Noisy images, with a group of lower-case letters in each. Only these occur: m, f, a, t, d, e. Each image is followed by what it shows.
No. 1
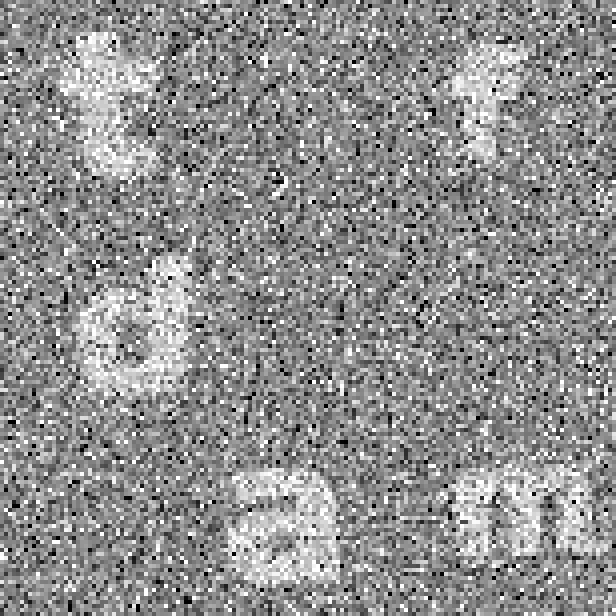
top left: t; top right: f; middle left: d; bottom middle: a; bottom right: m
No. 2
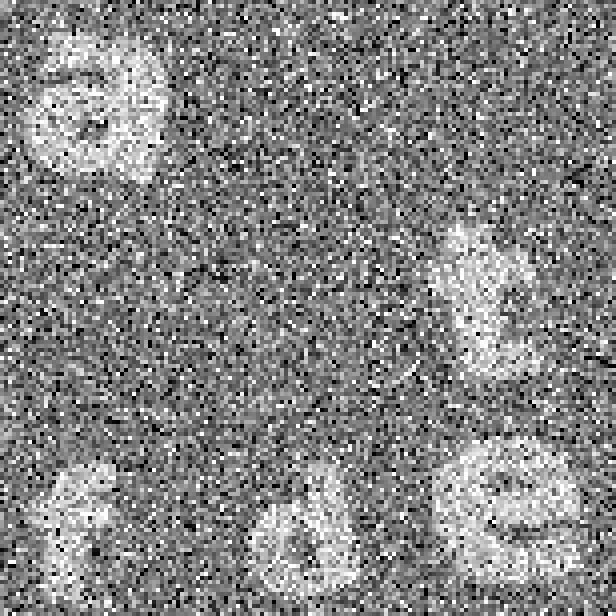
top left: a; middle right: t; bottom left: f; bottom middle: d; bottom right: e
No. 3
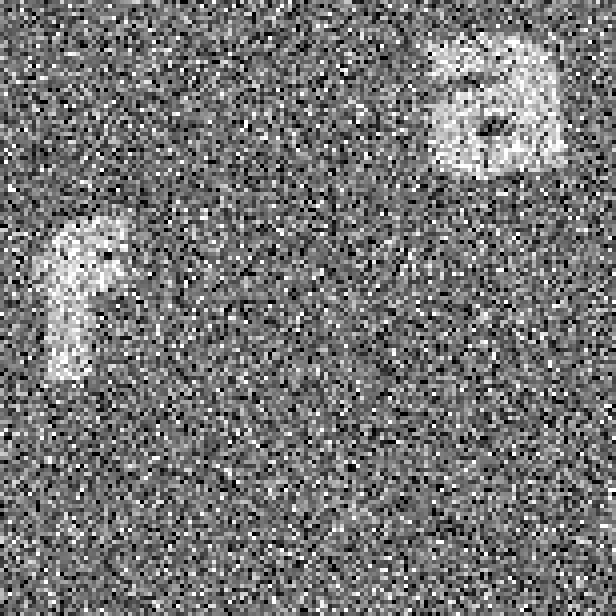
top right: a; middle left: f
